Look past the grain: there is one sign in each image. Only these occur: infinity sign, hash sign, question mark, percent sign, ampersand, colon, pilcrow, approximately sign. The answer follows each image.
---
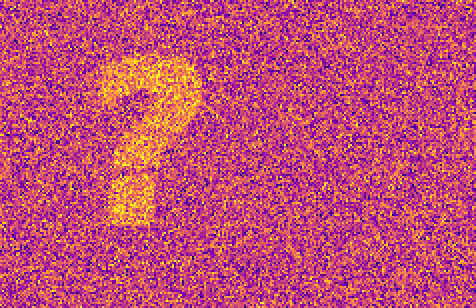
question mark
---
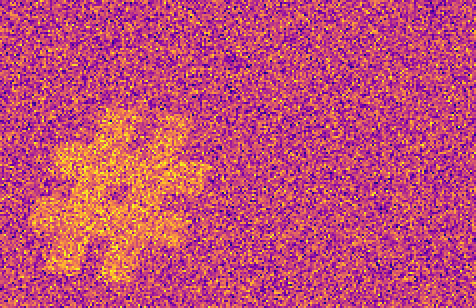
hash sign
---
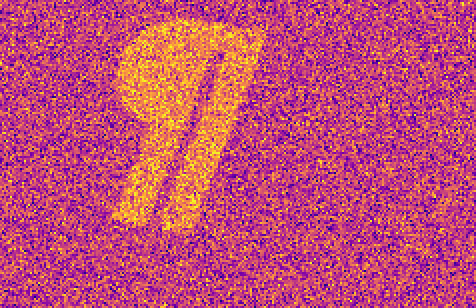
pilcrow
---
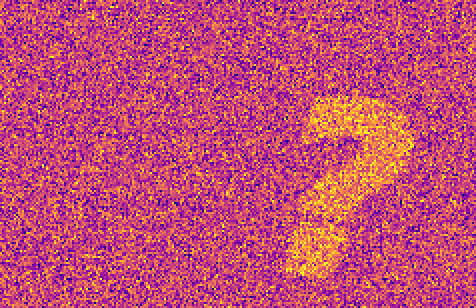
question mark
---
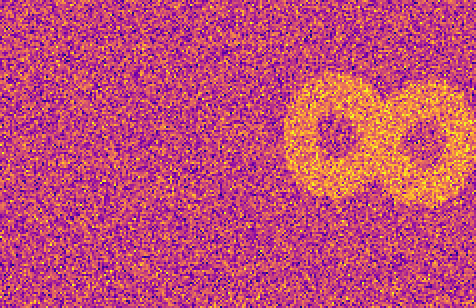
infinity sign
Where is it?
middle right
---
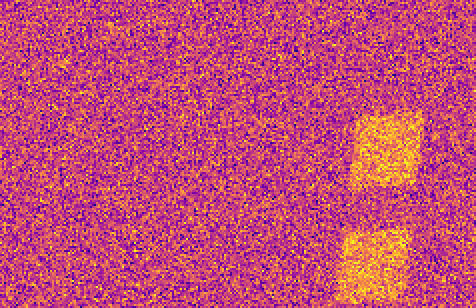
colon
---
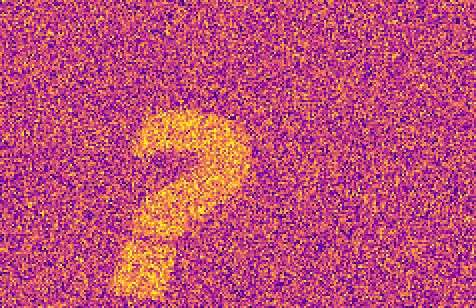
question mark
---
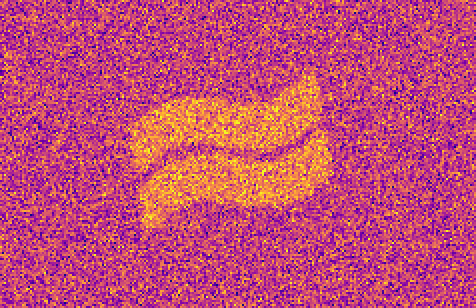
approximately sign
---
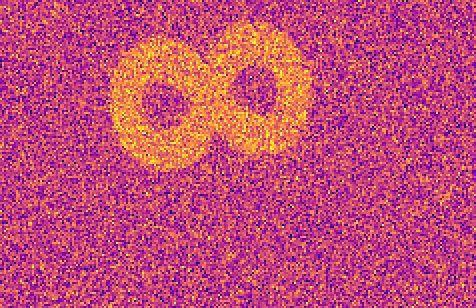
infinity sign
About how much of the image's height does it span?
half
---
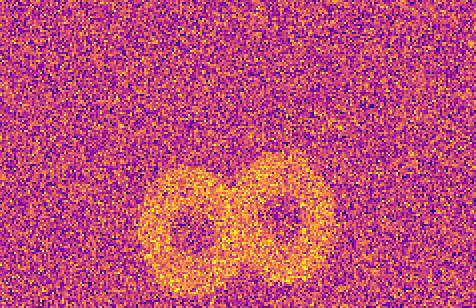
infinity sign
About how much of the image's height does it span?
half
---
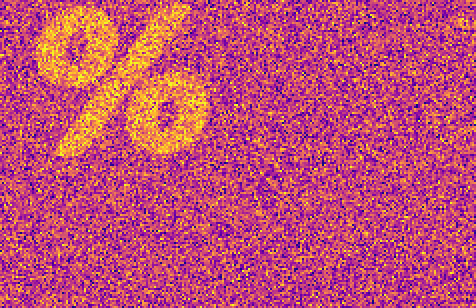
percent sign
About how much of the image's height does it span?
half
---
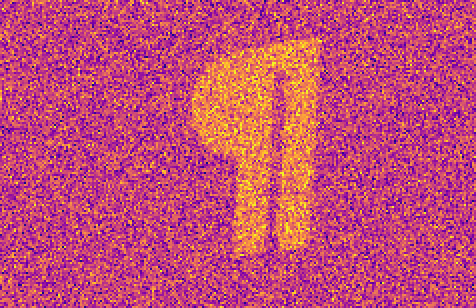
pilcrow
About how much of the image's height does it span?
two thirds
